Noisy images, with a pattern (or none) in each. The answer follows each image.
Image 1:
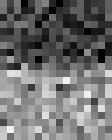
a sharp edge
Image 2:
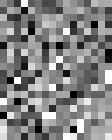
only noise
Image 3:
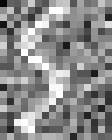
a wavy band
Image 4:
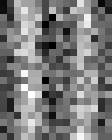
vertical stripes
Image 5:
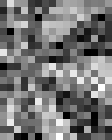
spokes from one point
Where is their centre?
middle left
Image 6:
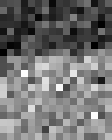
a sharp edge
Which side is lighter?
bottom
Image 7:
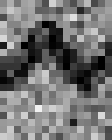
a wavy band
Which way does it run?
left to right
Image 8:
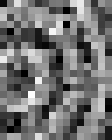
rings round one point
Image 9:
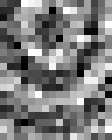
rings round one point
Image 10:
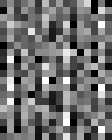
vertical stripes
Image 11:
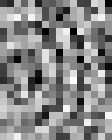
rings round one point
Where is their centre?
middle left
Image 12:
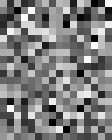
only noise
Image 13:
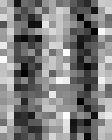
vertical stripes
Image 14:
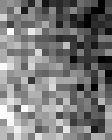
a smooth slope
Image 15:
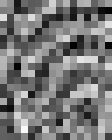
rings round one point
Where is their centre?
bottom right
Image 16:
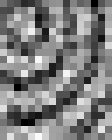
rings round one point
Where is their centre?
top left
